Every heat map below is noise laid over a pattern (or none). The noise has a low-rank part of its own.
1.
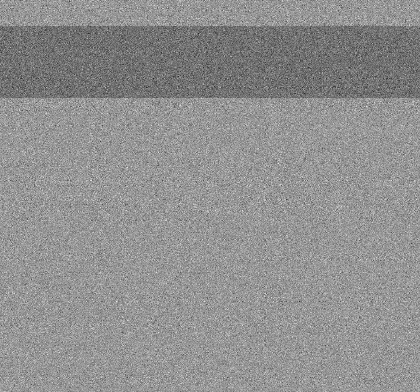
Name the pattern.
one horizontal stripe
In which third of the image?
top
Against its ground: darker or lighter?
darker
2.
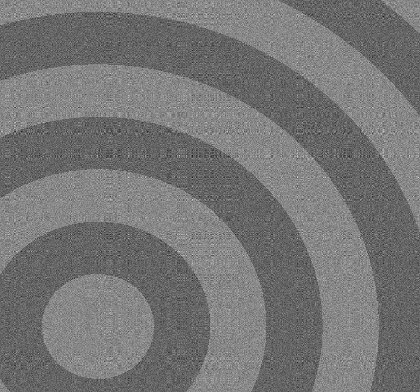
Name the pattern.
rings round one point
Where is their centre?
bottom left
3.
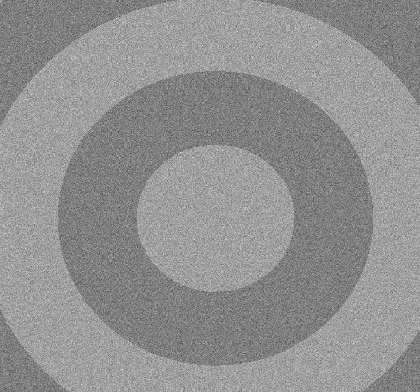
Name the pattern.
rings round one point
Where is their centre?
centre
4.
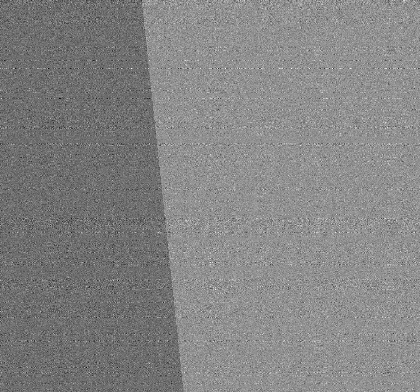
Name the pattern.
a sharp edge
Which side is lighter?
right
